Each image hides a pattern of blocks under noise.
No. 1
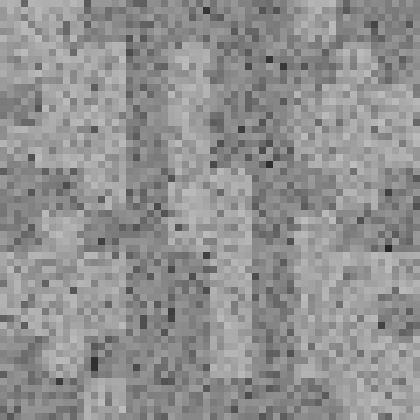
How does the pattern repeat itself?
the same after a half turn
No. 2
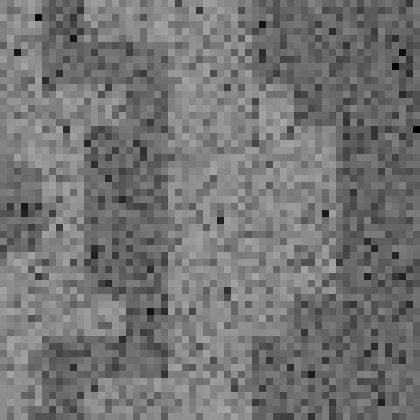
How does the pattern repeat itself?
top and bottom mirror each other
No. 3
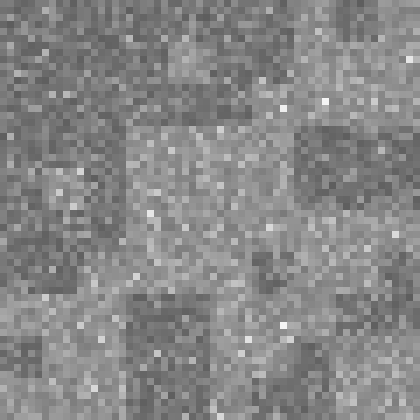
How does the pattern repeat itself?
mirrored about the diagonal from the top left
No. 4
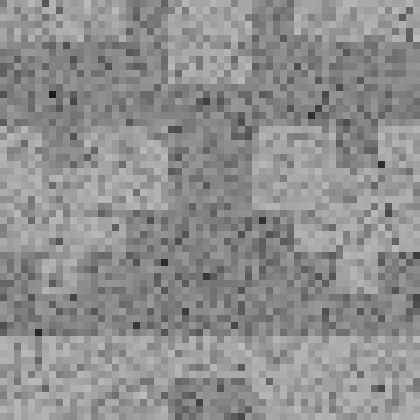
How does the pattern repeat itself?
left and right mirror each other
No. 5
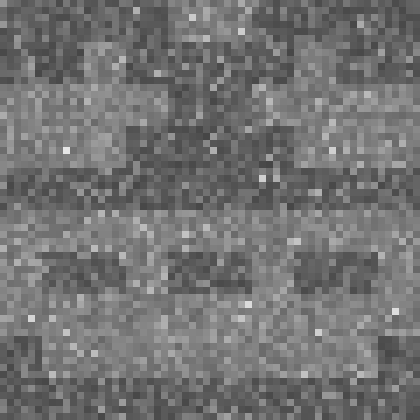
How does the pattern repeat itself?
left and right mirror each other
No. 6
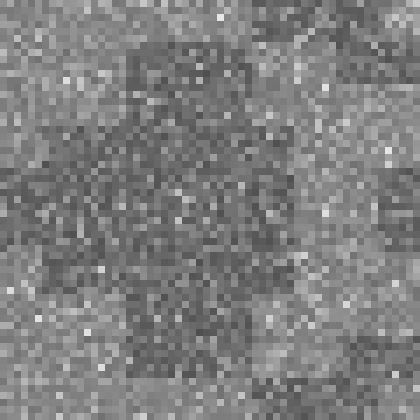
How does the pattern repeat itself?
top and bottom mirror each other
